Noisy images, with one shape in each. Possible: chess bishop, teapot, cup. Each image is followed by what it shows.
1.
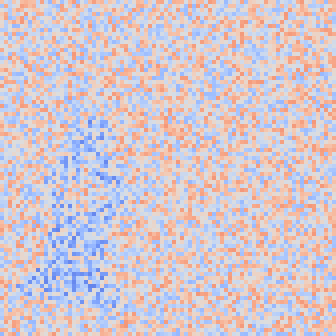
chess bishop
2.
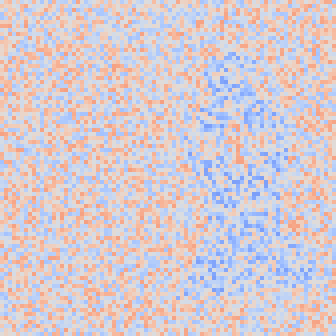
chess bishop
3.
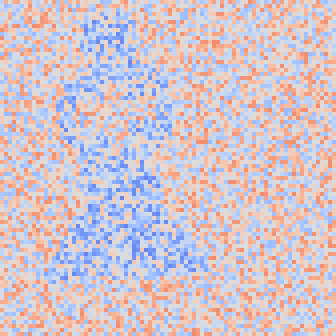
chess bishop
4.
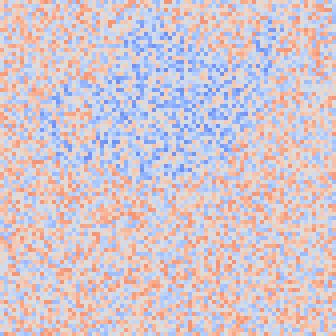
teapot
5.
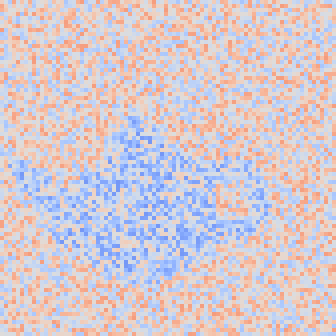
teapot
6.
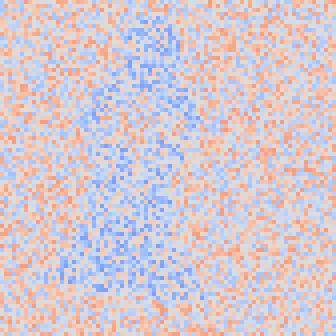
chess bishop
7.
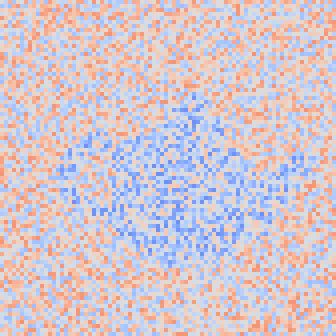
teapot
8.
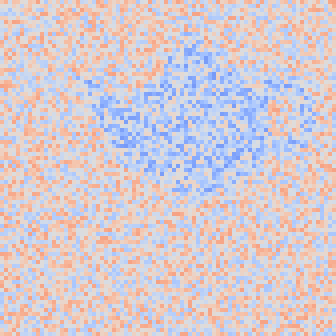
teapot
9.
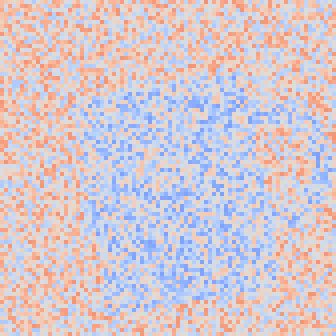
cup
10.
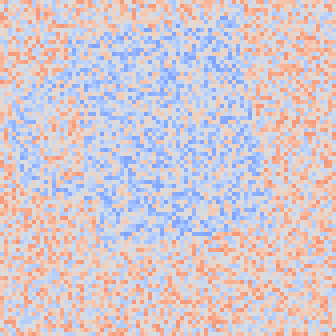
cup
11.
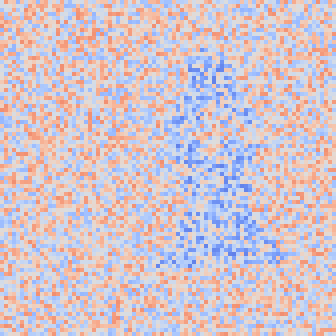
chess bishop
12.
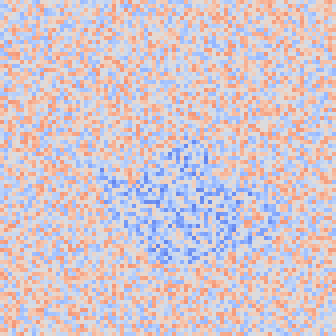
teapot
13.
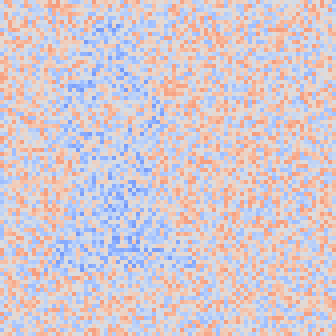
chess bishop
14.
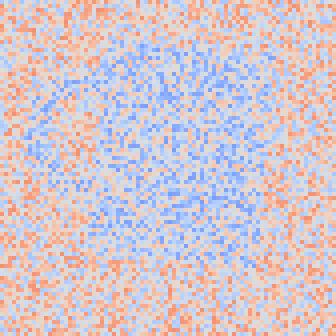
cup
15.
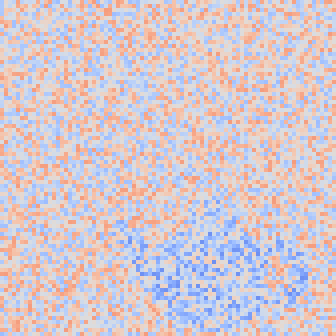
teapot
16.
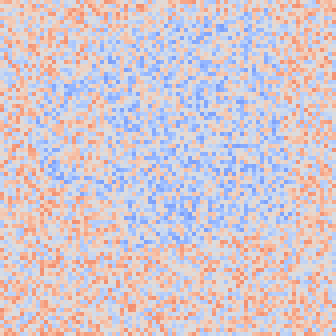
cup
